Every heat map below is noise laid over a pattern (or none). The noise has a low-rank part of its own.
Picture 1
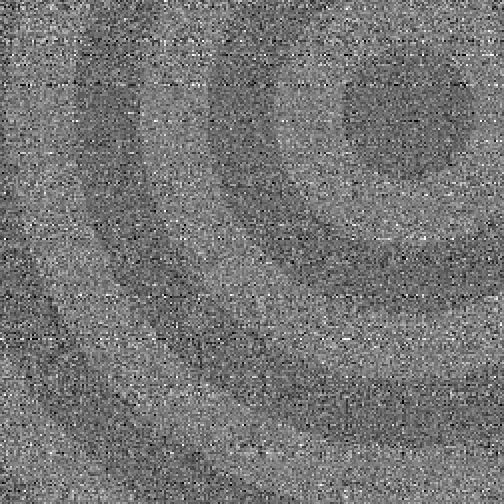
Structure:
rings round one point
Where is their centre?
top right
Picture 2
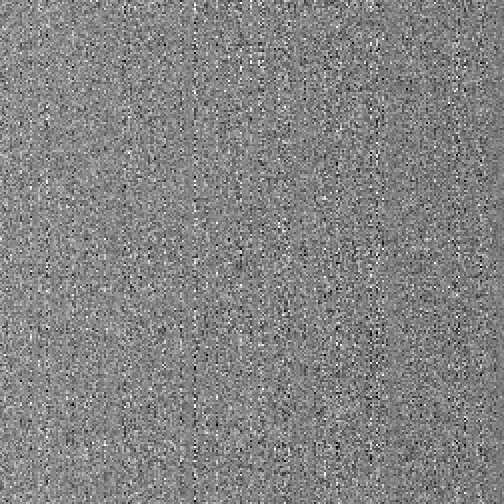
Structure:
a smooth slope
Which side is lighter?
left
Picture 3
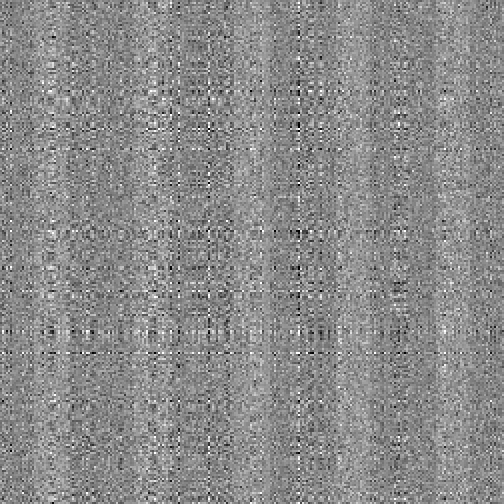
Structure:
vertical stripes
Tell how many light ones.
5
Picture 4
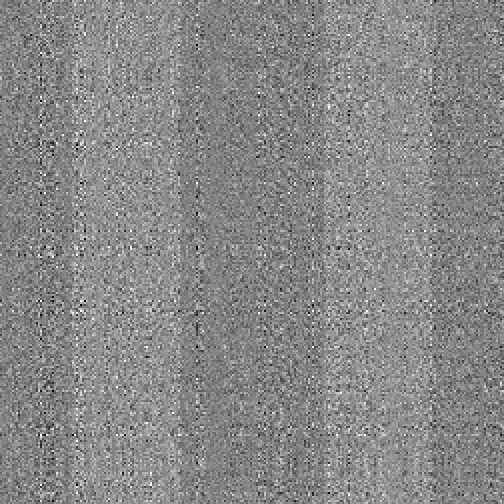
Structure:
vertical stripes
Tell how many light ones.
2
